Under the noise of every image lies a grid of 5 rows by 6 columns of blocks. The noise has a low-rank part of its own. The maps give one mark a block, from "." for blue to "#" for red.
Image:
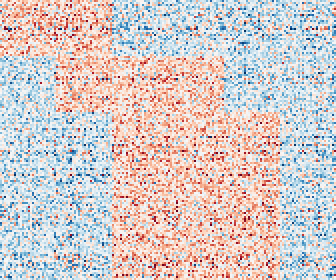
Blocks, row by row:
# # . . . .
. # # # . .
. . # # # .
. . # # # .
. . # # # .
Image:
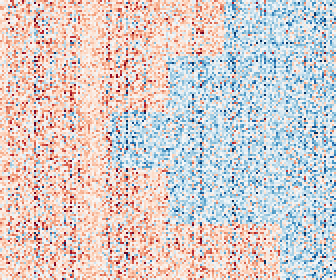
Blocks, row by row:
# # # # . .
# # # . . .
# # . . . .
# # # . . .
# # # # # .
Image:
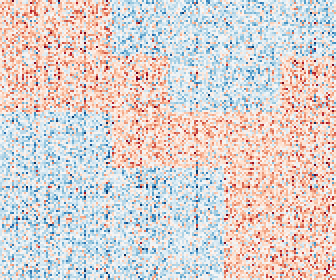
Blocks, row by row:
# # . . . .
# # # . . #
. . # # # #
. . . . # #
. . . . # #
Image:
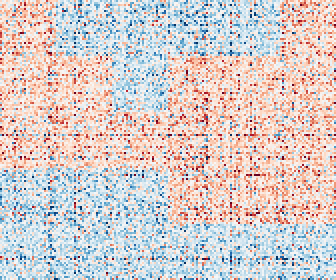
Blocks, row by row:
# . . . . #
# # . # # #
# # # # # #
. . . # # #
. . . . . .
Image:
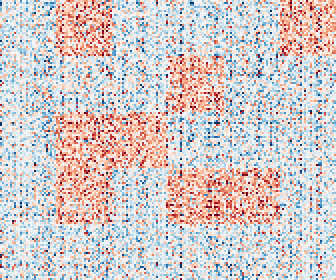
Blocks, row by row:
. # . . . #
. . . # . .
. # # . . .
. # . # # .
. . . . . .
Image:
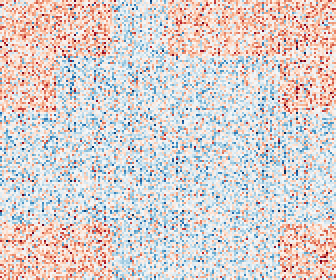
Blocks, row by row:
# # . # # #
# . . . . #
. . . . . .
. . . . . .
# # . . . #
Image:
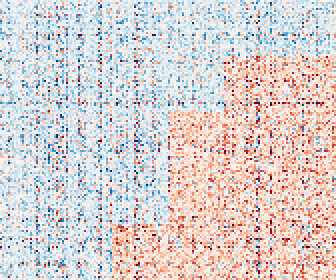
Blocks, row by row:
. . . . . .
. . . . # #
. . . # # #
. . . # # #
. . # # # #
